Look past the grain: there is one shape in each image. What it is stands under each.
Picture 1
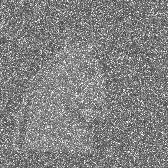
chess knight
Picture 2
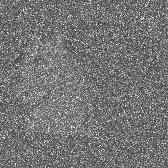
chess knight
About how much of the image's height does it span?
two thirds
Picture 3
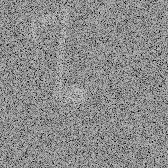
musical note
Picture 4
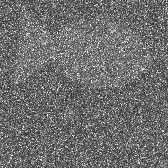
fish
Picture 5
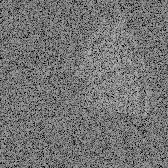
chess knight
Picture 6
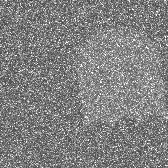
ghost
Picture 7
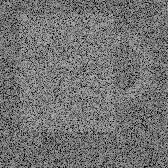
cup
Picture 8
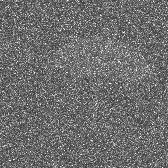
umbrella
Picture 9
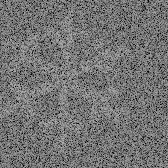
snowflake
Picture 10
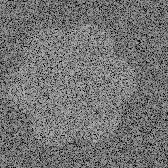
flower
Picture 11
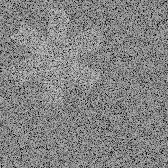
asterisk
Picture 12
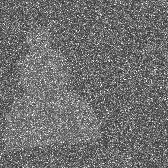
chess pawn
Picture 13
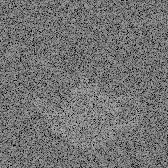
teapot
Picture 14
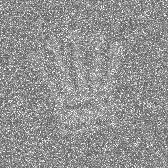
chess queen
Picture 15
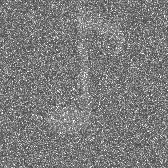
musical note
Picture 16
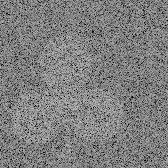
club
